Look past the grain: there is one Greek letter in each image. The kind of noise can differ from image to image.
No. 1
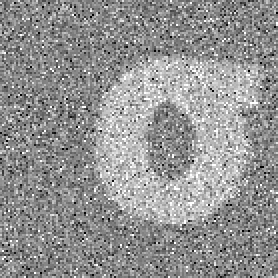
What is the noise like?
heavy tails
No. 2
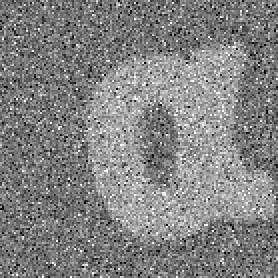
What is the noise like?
heavy tails
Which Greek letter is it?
alpha
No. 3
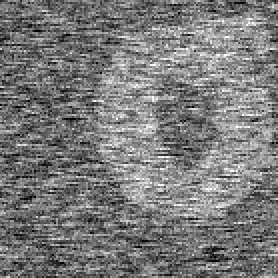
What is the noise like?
streaked along the rows
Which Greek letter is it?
sigma
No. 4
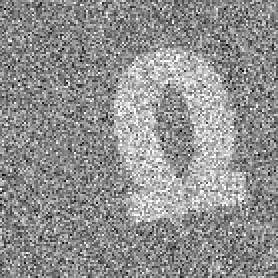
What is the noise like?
independent entries
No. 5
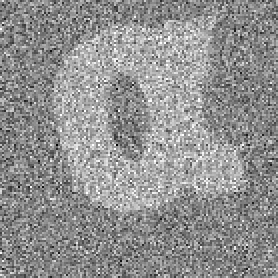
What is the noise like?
low rank plus noise
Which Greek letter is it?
alpha
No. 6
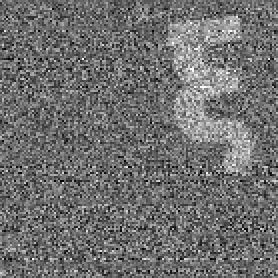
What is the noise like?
rows of uneven size
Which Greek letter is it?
xi
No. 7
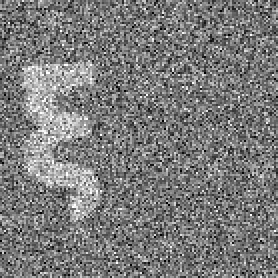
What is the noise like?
independent entries
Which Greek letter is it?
xi
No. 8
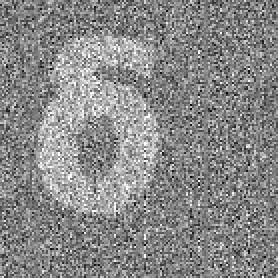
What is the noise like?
columns of uneven size
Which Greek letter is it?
delta
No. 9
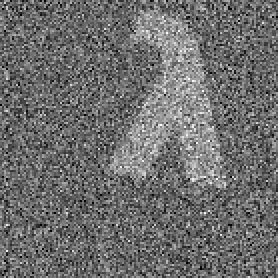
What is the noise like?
low rank plus noise
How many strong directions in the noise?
two
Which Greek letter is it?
lambda
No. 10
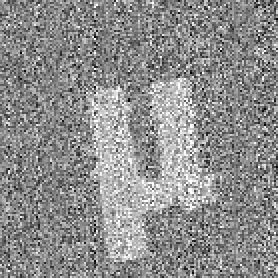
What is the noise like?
columns of uneven size
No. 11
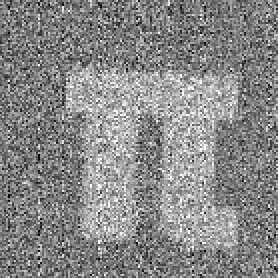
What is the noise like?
columns of uneven size
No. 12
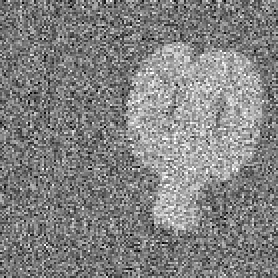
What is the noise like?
low rank plus noise
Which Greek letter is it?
phi
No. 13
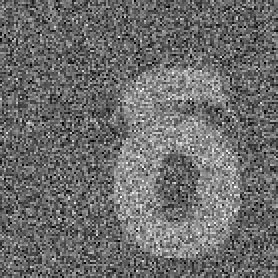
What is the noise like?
low rank plus noise
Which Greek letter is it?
delta
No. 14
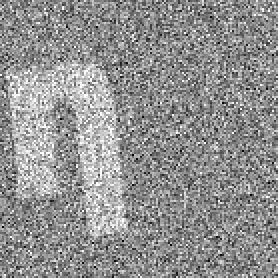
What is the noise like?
independent entries
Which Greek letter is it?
eta
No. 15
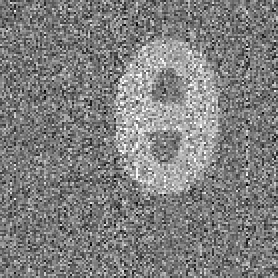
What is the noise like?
columns of uneven size
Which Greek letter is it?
theta
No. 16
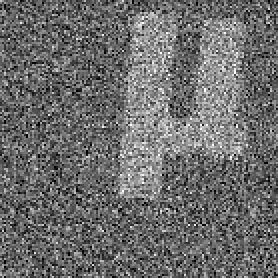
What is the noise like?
low rank plus noise
